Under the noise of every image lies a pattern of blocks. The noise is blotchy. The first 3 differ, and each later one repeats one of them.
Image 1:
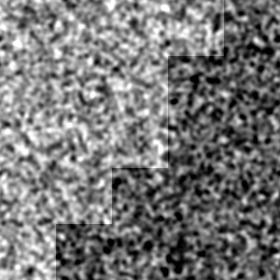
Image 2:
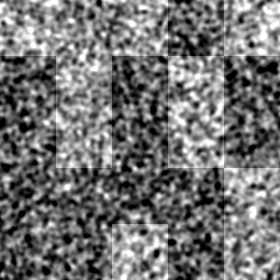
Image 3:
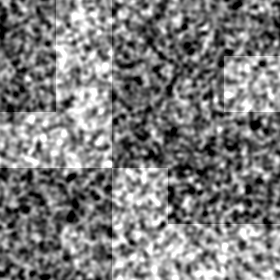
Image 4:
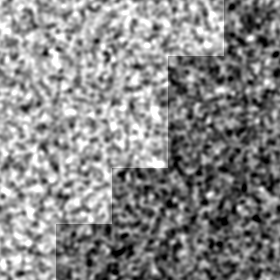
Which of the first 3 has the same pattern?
1
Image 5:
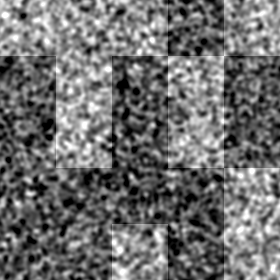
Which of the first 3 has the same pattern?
2
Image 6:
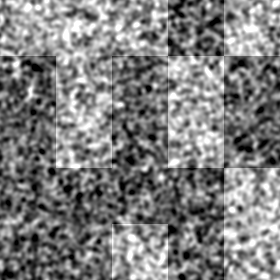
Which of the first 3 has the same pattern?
2
